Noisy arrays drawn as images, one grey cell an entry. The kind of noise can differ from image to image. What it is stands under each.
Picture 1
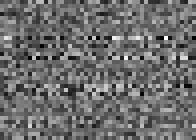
rows of uneven size
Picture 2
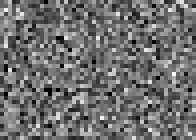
independent entries
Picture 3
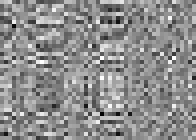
low rank plus noise
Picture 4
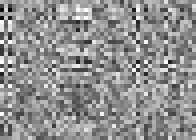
low rank plus noise
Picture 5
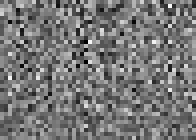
low rank plus noise
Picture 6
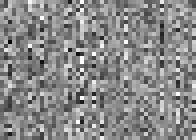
columns of uneven size
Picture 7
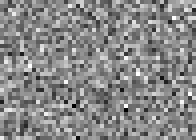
independent entries
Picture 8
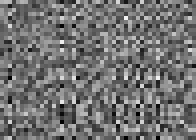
low rank plus noise
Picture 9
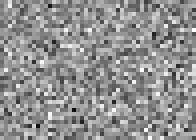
independent entries
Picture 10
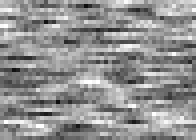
streaked along the rows
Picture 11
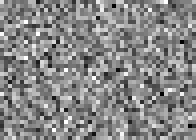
independent entries
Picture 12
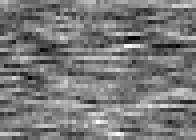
streaked along the rows
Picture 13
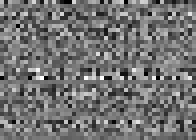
rows of uneven size
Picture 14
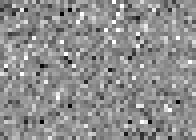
heavy tails
